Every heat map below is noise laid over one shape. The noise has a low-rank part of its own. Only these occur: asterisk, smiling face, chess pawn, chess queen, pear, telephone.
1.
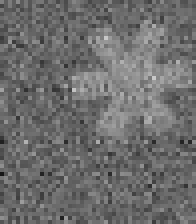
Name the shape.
asterisk
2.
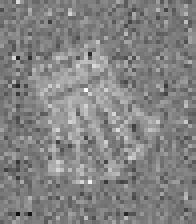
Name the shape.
chess queen
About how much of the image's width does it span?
two thirds
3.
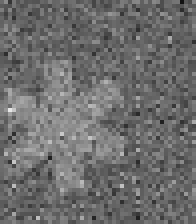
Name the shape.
asterisk
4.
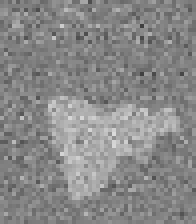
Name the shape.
chess pawn
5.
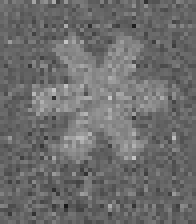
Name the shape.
asterisk
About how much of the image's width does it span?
two thirds
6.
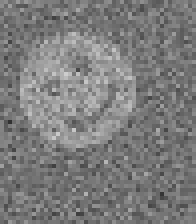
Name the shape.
smiling face
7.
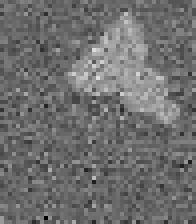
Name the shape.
chess pawn
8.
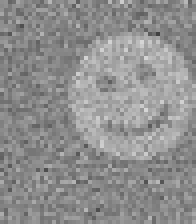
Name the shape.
smiling face
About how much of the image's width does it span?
two thirds
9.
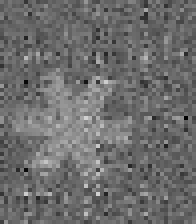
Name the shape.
asterisk
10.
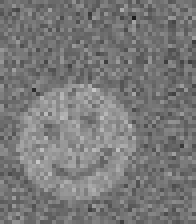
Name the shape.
smiling face
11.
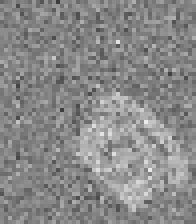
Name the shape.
telephone
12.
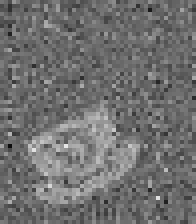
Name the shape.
telephone
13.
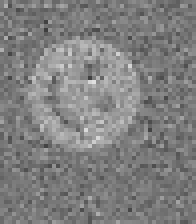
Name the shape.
smiling face
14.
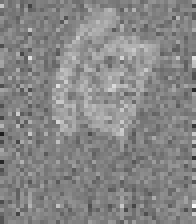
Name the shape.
telephone
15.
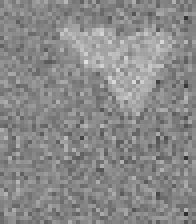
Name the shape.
chess pawn
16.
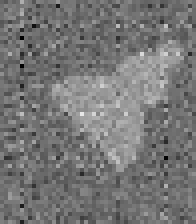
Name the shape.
chess pawn
